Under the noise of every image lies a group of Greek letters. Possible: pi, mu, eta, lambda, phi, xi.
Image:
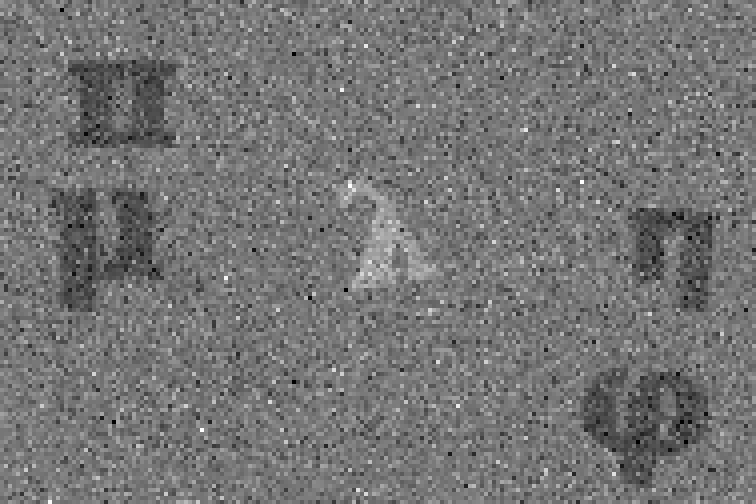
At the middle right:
eta
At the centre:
lambda
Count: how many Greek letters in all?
5
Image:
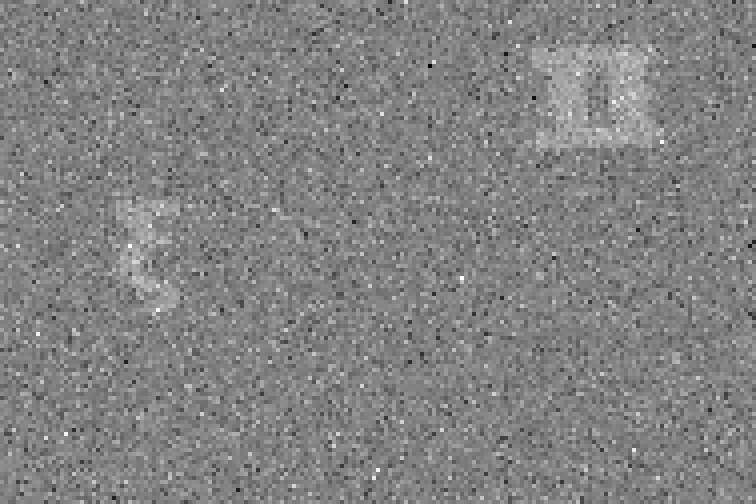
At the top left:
nothing
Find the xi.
middle left
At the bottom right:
nothing
